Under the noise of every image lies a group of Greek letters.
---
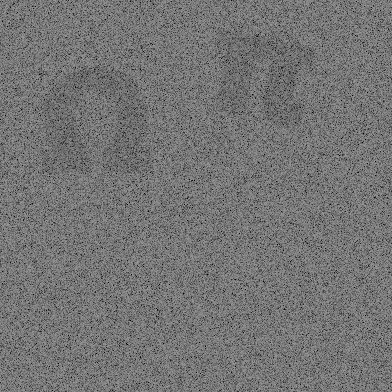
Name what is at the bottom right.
nothing
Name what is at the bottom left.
nothing
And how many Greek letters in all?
2
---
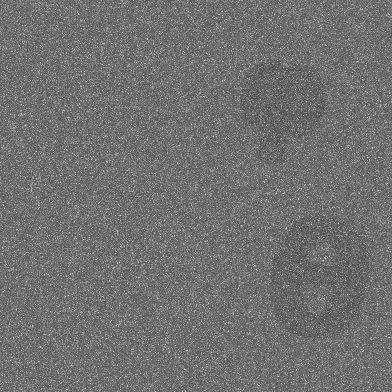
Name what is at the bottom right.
theta
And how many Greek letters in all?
2
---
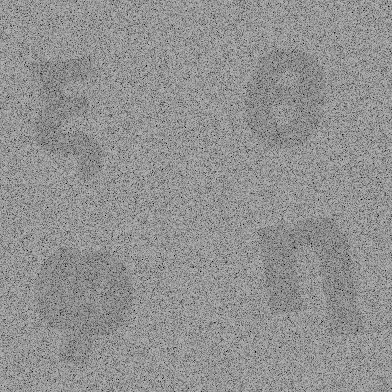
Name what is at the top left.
xi
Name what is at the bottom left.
phi
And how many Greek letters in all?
4
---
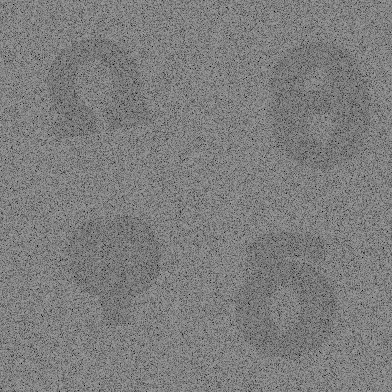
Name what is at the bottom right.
delta
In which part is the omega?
top left
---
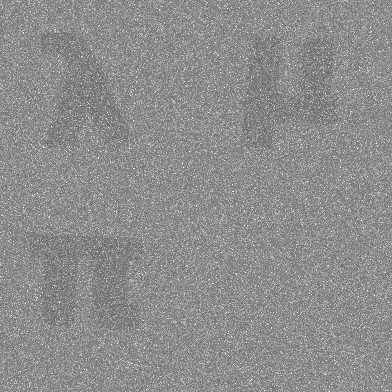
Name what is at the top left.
lambda
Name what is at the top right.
mu
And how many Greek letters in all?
3
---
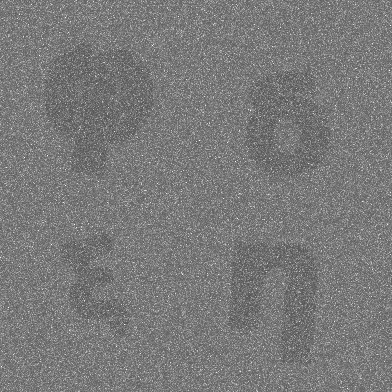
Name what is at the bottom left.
xi
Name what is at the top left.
phi
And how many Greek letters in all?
4
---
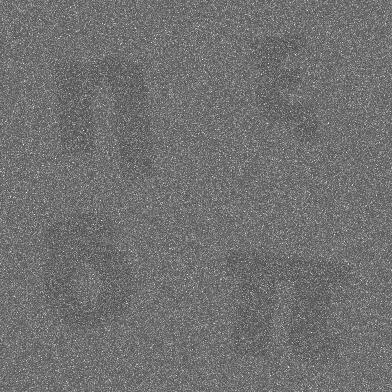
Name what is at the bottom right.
pi
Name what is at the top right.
xi
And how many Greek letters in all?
4
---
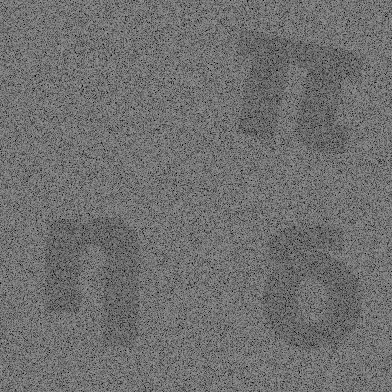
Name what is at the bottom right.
delta
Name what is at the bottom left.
eta
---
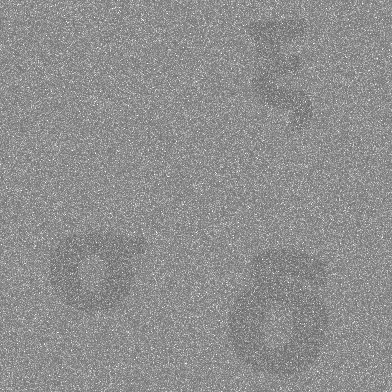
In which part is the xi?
top right
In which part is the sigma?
bottom left
